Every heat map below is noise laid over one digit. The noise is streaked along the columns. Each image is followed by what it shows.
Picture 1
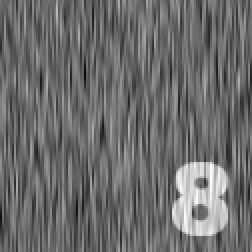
8
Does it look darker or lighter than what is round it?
lighter
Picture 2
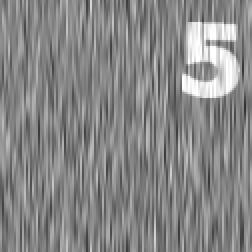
5
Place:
top right
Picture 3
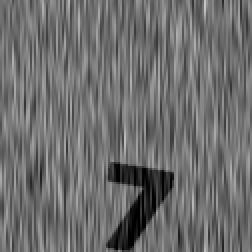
7
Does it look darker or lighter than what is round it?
darker
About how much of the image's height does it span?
a third
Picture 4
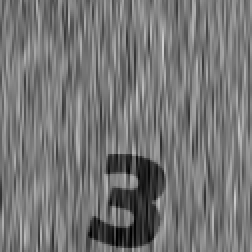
3
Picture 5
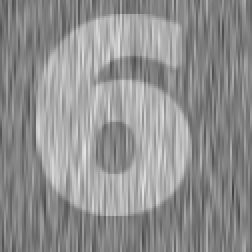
6
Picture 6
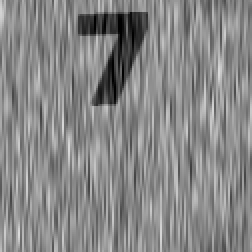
7
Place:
top middle
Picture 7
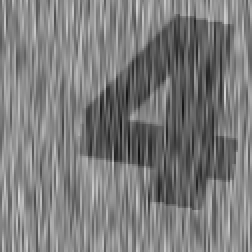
4
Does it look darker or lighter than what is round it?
darker
